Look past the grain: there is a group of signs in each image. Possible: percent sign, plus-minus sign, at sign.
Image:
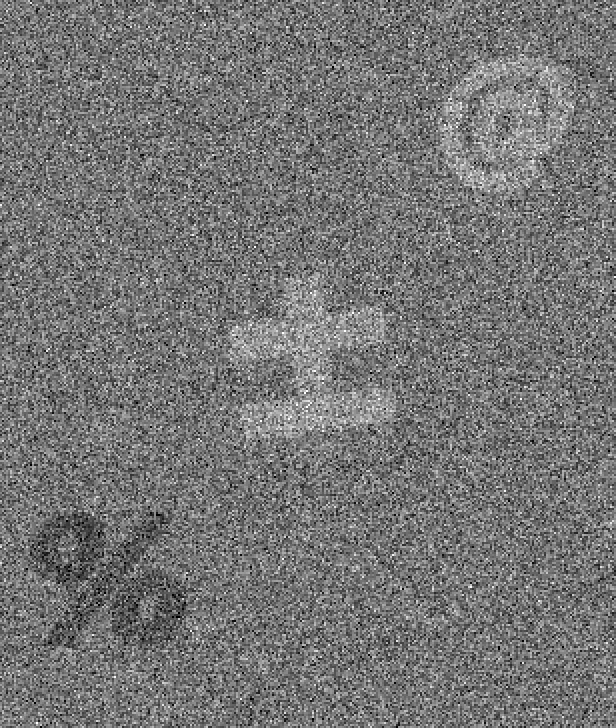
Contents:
top right: light at sign; centre: light plus-minus sign; bottom left: dark percent sign
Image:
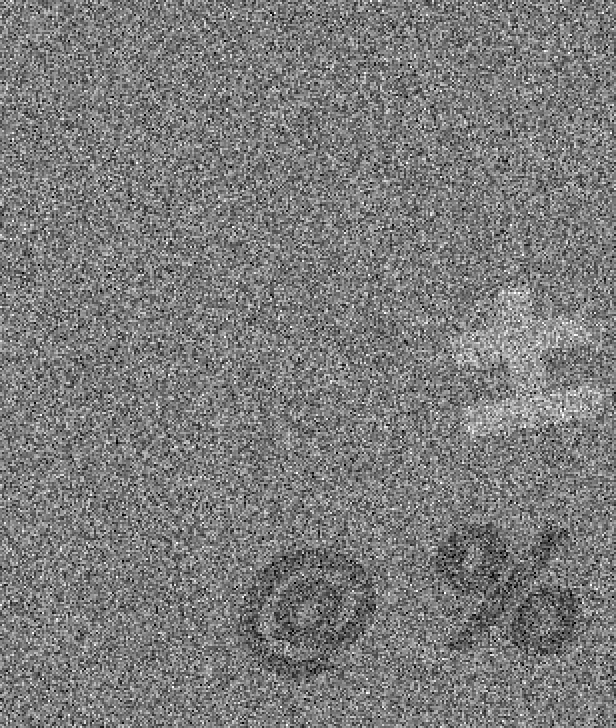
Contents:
middle right: light plus-minus sign; bottom middle: dark at sign; bottom right: dark percent sign
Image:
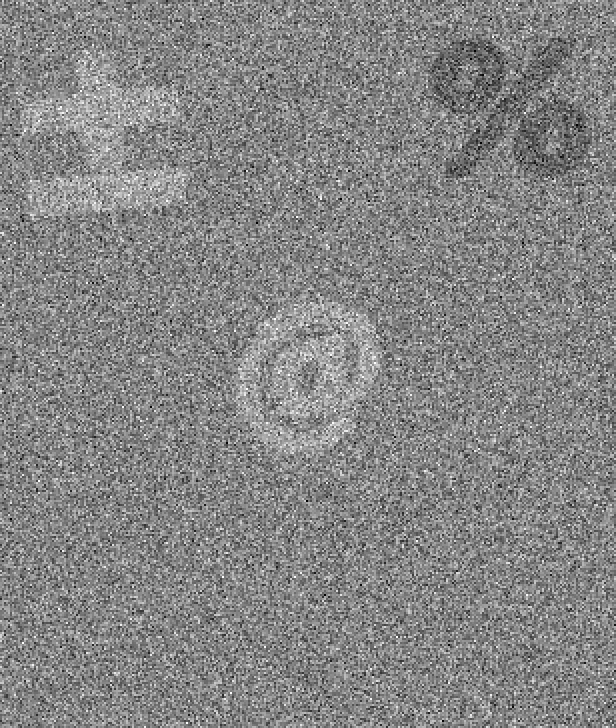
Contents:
top left: light plus-minus sign; top right: dark percent sign; centre: light at sign
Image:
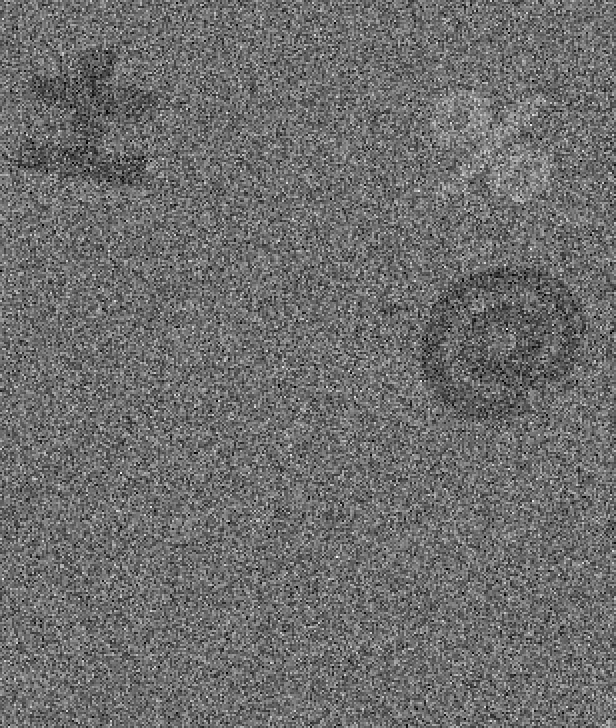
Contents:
top left: dark plus-minus sign; top right: light percent sign; middle right: dark at sign
